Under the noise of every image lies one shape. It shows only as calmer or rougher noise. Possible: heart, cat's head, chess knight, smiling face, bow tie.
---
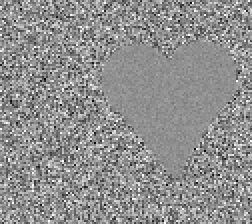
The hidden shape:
heart
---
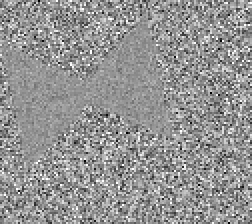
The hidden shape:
bow tie
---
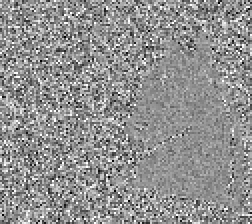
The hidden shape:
chess knight
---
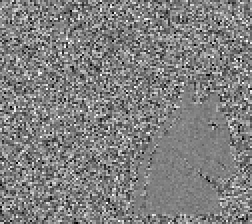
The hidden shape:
chess knight
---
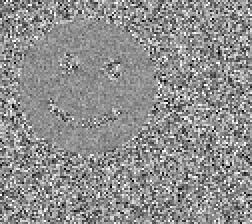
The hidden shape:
smiling face
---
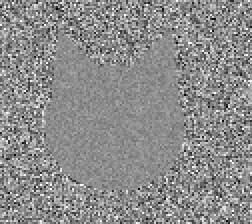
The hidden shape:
cat's head
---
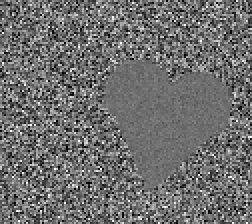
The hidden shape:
heart
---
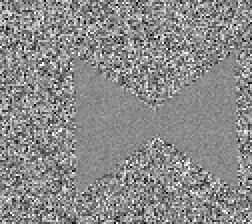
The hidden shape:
bow tie
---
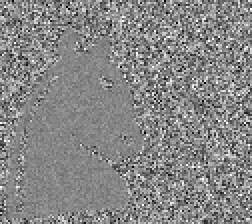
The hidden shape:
chess knight
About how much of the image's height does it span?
nearly all
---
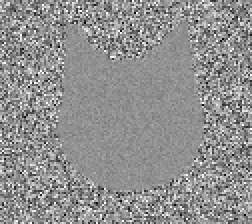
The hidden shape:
cat's head
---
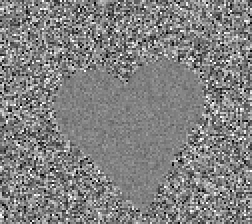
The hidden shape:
heart
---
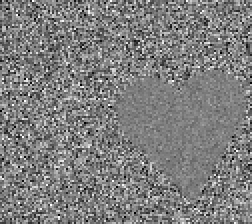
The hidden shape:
heart
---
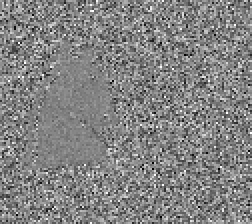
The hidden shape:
chess knight
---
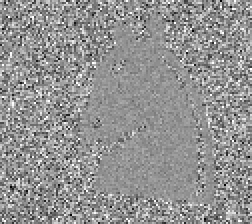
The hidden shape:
chess knight
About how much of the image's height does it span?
nearly all
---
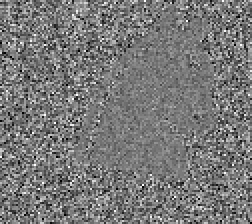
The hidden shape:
chess knight
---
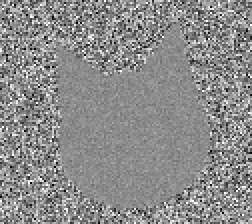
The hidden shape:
cat's head
